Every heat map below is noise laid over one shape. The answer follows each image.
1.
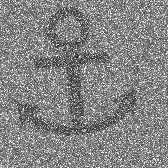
anchor
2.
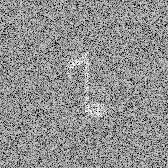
musical note
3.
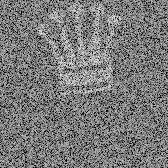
chess queen
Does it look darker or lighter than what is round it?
lighter
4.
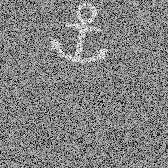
anchor
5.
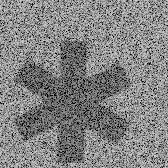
asterisk
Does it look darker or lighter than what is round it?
darker
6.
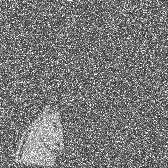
chess knight
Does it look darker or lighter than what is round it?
lighter
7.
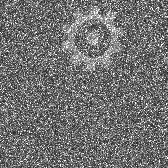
gear
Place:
top middle
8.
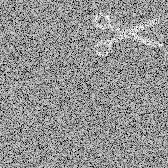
pair of scissors
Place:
top right
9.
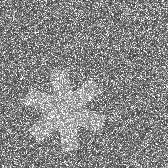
asterisk
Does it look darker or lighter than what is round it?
lighter
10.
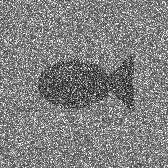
fish
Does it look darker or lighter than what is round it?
darker
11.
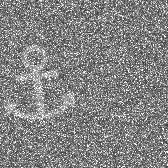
anchor
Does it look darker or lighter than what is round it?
lighter
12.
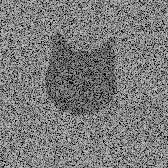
cat's head
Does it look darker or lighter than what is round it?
darker
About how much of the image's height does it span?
half
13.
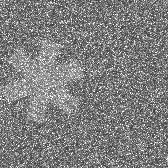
asterisk
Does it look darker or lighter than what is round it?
lighter
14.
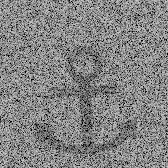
anchor
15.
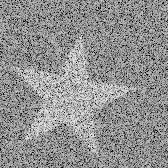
star
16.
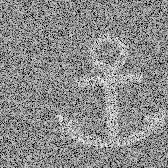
anchor
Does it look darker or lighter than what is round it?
lighter
